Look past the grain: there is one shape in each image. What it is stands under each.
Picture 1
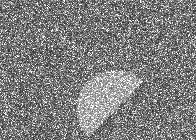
half disc
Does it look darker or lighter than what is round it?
lighter
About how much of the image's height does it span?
half
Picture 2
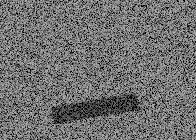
bar
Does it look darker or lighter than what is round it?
darker
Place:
bottom middle
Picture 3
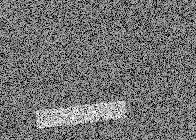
bar
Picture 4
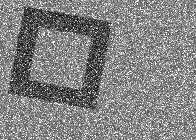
square frame
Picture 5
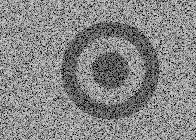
bullseye
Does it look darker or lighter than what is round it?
darker
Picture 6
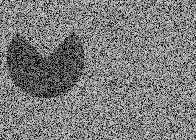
disc with a wedge cut out
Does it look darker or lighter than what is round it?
darker
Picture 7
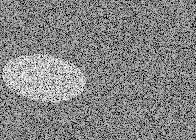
ellipse
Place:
middle left
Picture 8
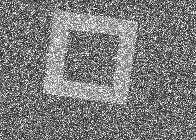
square frame
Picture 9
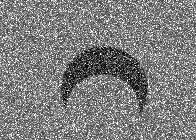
crescent
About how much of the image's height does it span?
half
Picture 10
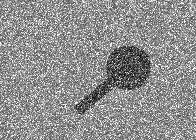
lollipop
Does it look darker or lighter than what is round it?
darker
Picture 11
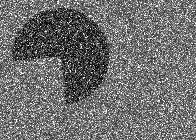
disc with a wedge cut out
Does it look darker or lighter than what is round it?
darker
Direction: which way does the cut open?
down and left
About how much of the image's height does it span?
two thirds
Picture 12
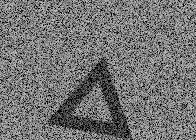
triangle frame
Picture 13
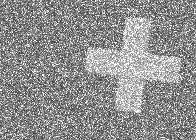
cross
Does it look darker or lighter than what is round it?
lighter
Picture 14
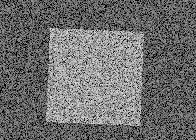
square
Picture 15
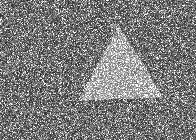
triangle
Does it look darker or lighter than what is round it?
lighter
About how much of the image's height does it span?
half
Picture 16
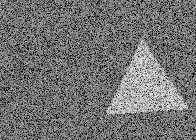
triangle
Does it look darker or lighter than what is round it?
lighter
